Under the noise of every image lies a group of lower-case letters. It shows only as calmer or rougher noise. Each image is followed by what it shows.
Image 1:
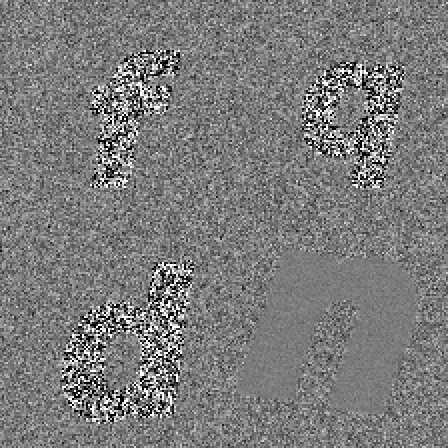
top left: rough f; top right: rough q; bottom left: rough d; bottom right: calm n
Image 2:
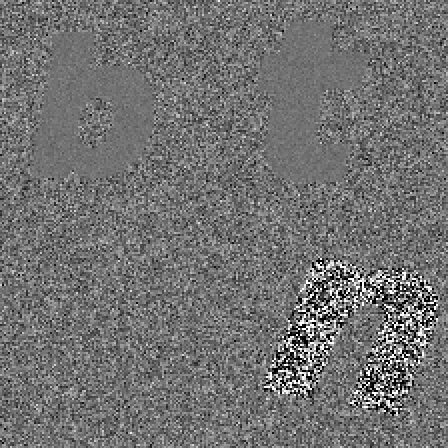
top left: calm b; top right: calm t; bottom right: rough n
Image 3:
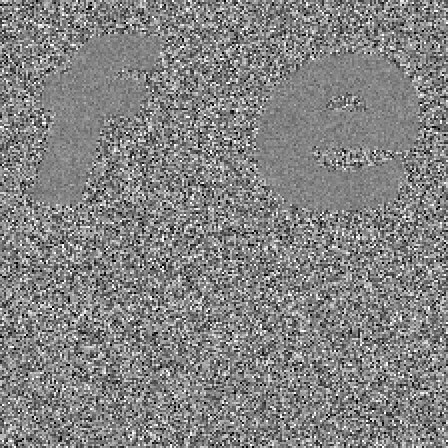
top left: calm f; top right: calm e
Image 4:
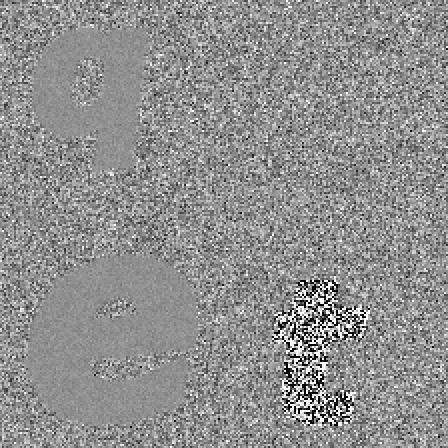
top left: calm q; bottom left: calm e; bottom right: rough t
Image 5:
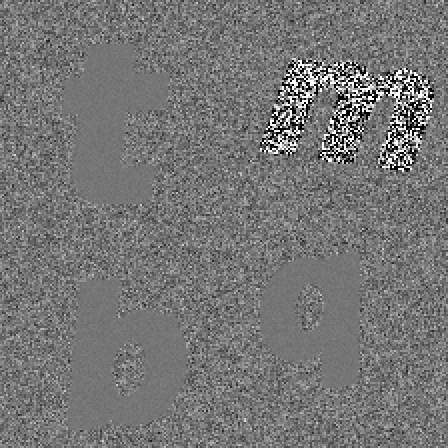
top left: calm t; top right: rough m; bottom left: calm b; bottom right: calm q
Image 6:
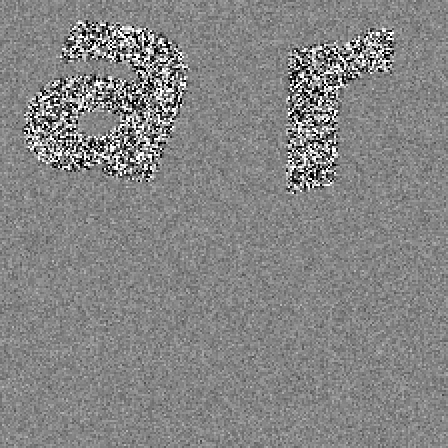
top left: rough a; top right: rough r
